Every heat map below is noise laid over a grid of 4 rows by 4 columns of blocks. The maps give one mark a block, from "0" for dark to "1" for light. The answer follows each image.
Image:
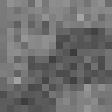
1111
1100
1000
0011
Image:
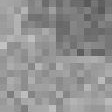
1000
1100
1111
1111
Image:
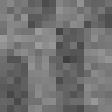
1010
1101
0101
0101
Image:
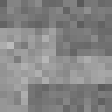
0000
1100
1111
1000
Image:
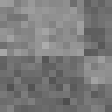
1110
1110
0001
0000
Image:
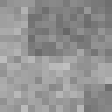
1000
1000
1111
1110
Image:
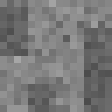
0111
0110
1110
1010
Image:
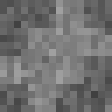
0010
0111
1110
0100
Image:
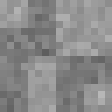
1011
0011
0100
0101
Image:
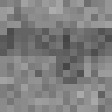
1111
0000
1101
1111
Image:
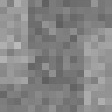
1000
1001
1001
0001
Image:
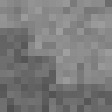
1111
0111
0011
0000
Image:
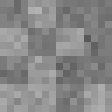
0100
1010
0100
1101
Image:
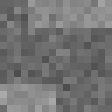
0111
0000
0000
1100
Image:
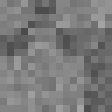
1011
0100
1110
1110
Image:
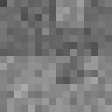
0010
0000
1101
1111
